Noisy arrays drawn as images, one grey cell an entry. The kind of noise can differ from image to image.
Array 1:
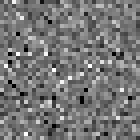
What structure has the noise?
heavy tails
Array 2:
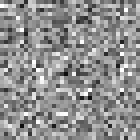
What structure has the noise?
low rank plus noise
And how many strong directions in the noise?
five to eight
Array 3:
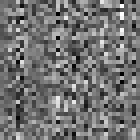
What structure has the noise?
columns of uneven size
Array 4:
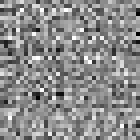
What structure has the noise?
low rank plus noise
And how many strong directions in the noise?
three or four
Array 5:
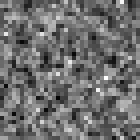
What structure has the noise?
blotchy
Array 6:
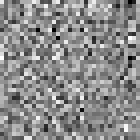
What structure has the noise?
low rank plus noise
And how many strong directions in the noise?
three or four
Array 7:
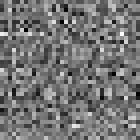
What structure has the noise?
low rank plus noise
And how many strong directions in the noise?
three or four
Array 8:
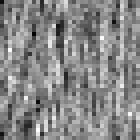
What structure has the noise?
streaked along the columns
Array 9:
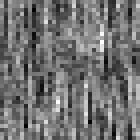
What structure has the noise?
streaked along the columns
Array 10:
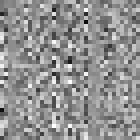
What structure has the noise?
columns of uneven size
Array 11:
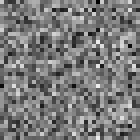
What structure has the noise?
low rank plus noise
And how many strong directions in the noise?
three or four
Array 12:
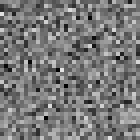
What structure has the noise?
independent entries
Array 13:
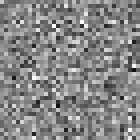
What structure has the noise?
low rank plus noise
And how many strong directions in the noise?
five to eight
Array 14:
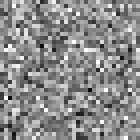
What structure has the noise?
independent entries
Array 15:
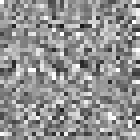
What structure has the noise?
low rank plus noise
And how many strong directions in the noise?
three or four
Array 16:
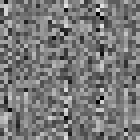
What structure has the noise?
columns of uneven size
